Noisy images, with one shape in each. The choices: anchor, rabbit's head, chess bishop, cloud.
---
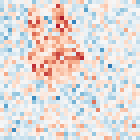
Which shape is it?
rabbit's head
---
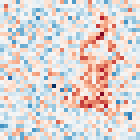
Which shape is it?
chess bishop
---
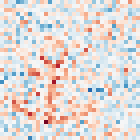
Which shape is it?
anchor
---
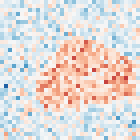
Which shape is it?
cloud
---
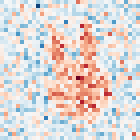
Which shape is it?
rabbit's head
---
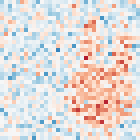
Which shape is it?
rabbit's head
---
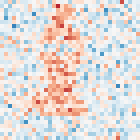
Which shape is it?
chess bishop
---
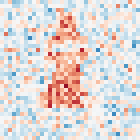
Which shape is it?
chess bishop
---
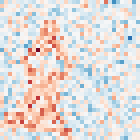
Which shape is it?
chess bishop
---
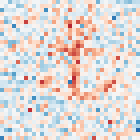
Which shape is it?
anchor
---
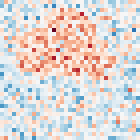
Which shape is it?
cloud
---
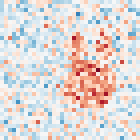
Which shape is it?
rabbit's head
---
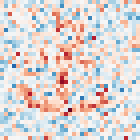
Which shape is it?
anchor
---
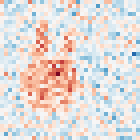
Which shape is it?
rabbit's head
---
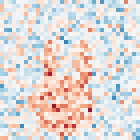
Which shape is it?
rabbit's head
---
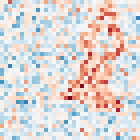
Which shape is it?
chess bishop
